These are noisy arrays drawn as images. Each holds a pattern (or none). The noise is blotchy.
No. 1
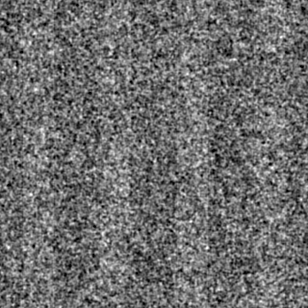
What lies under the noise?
vertical stripes
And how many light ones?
4
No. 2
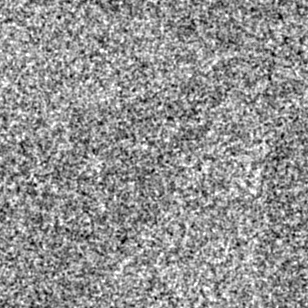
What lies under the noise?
spokes from one point
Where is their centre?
top right
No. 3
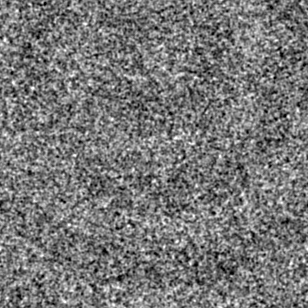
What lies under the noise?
rings round one point
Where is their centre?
top middle
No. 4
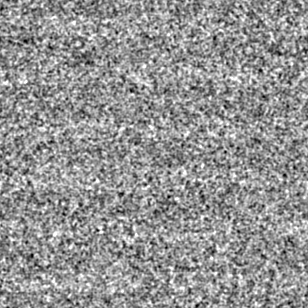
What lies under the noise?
horizontal stripes
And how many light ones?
6
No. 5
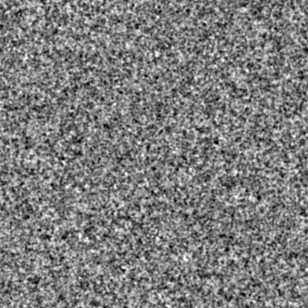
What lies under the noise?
only noise
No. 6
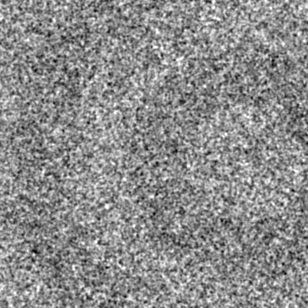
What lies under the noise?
rings round one point
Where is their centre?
middle right
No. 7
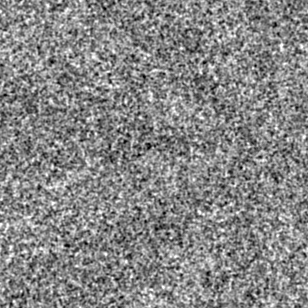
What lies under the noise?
spokes from one point
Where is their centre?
middle right
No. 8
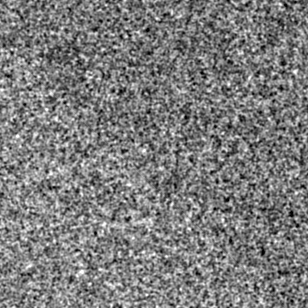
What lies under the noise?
a sharp edge
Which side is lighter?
bottom left
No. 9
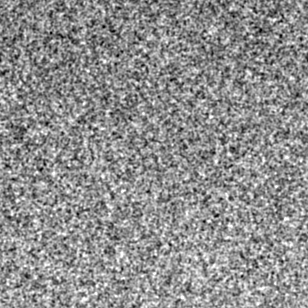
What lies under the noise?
a smooth slope
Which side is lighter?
bottom
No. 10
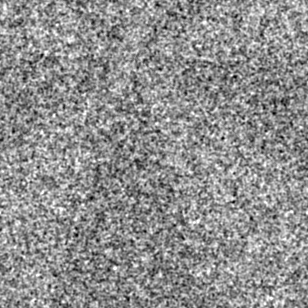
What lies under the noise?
spokes from one point
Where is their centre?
top middle
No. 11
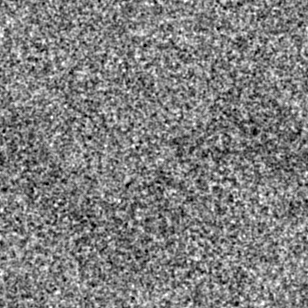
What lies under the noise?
a wavy band
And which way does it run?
left to right
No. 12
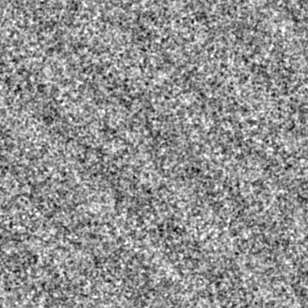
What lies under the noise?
diagonal stripes
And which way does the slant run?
top left to bottom right
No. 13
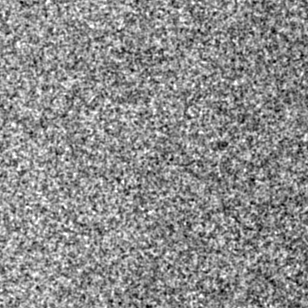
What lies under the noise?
a smooth slope
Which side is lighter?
left
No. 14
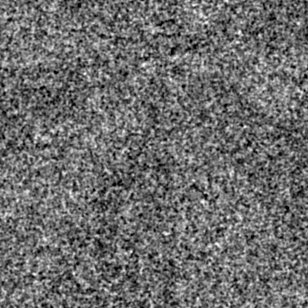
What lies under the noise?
spokes from one point
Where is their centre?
top middle
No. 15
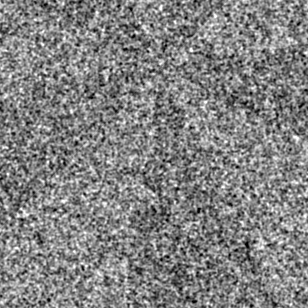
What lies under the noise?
spokes from one point
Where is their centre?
top middle
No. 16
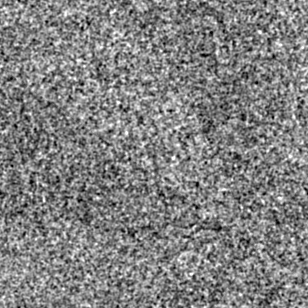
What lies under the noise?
spokes from one point
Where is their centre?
bottom right
